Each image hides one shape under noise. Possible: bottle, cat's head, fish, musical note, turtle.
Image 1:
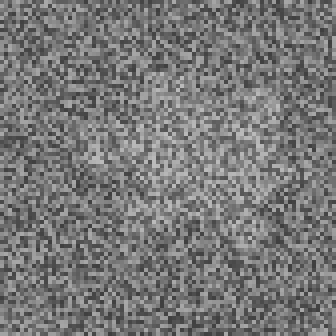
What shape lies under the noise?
turtle
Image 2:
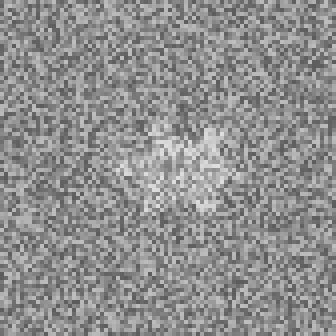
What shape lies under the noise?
turtle
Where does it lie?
centre
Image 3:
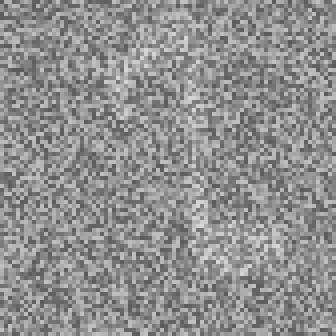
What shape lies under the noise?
musical note
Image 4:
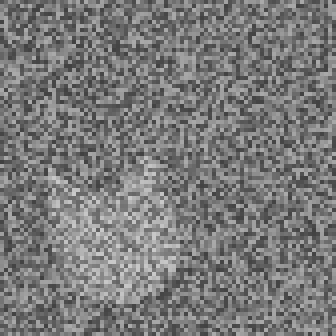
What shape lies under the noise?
cat's head
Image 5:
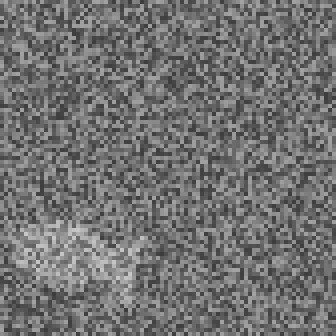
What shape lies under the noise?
fish
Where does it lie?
bottom left
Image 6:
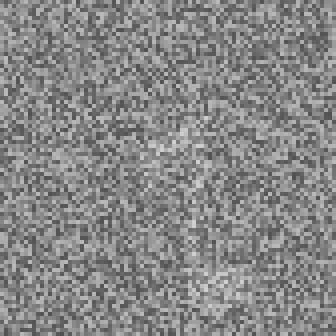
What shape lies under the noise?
musical note
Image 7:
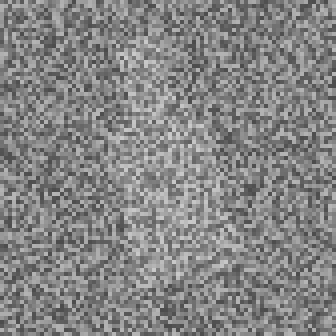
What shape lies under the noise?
bottle
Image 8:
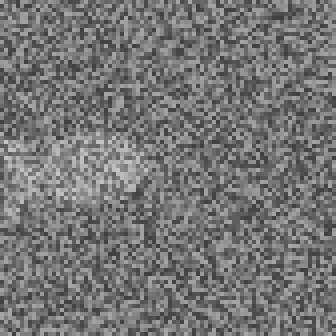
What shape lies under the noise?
fish
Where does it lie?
middle left
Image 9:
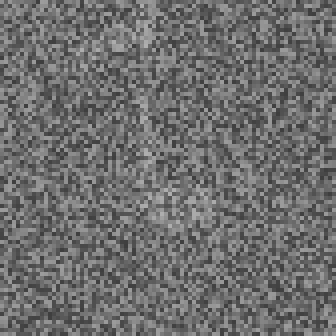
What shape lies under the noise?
musical note
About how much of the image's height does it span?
two thirds
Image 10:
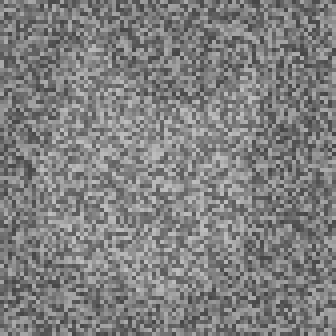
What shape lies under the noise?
cat's head
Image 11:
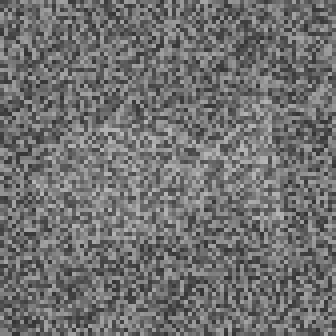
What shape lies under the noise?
fish
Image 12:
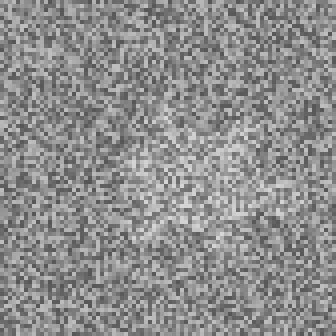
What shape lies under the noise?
turtle
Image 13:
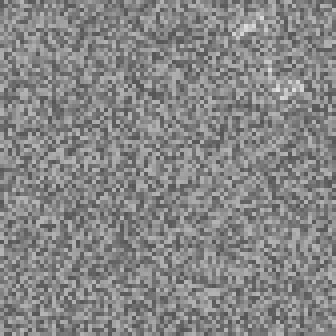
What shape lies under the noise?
musical note
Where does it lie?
top right
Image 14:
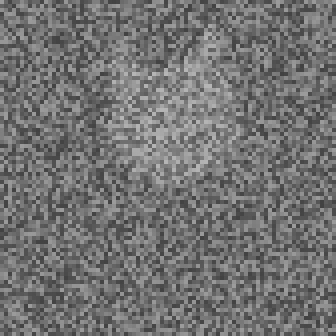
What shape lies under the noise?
cat's head
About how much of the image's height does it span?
half
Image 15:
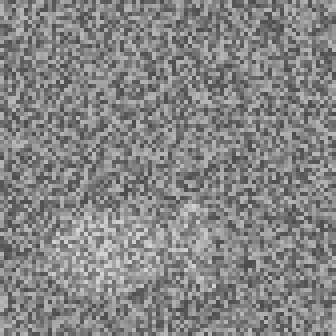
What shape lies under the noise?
fish
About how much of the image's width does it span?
half
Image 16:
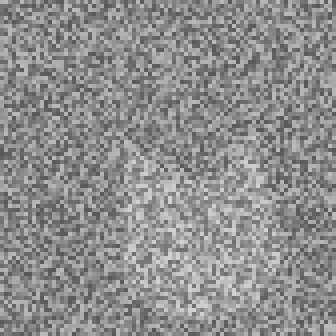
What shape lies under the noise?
cat's head
